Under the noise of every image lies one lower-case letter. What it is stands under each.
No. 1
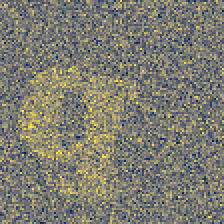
q
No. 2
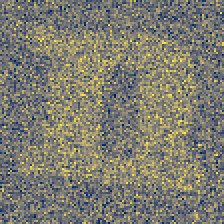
n
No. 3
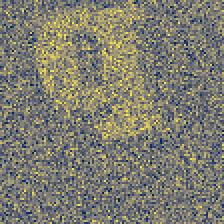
q
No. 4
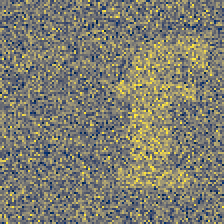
f
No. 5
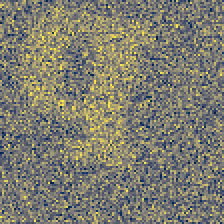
q
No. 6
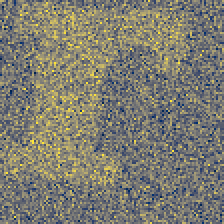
r
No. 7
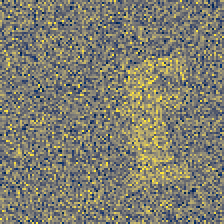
f
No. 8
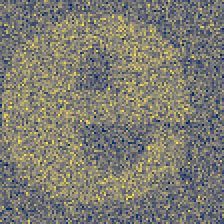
e
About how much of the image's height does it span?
nearly all
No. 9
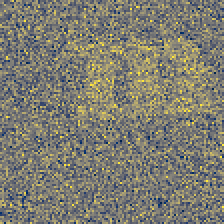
m
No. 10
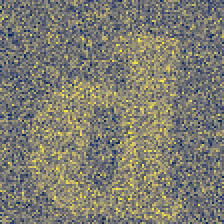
d
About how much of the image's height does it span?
nearly all
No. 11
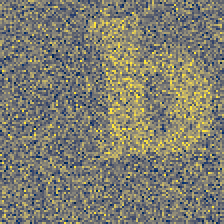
b
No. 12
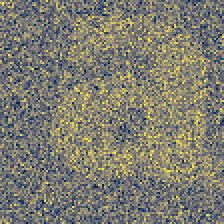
a
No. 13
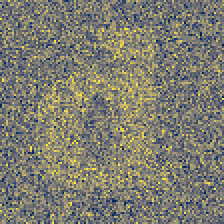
d
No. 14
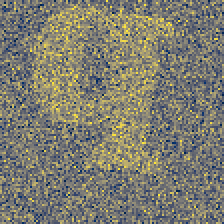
q
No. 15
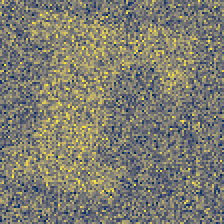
r
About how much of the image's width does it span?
nearly all
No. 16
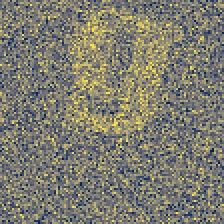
g
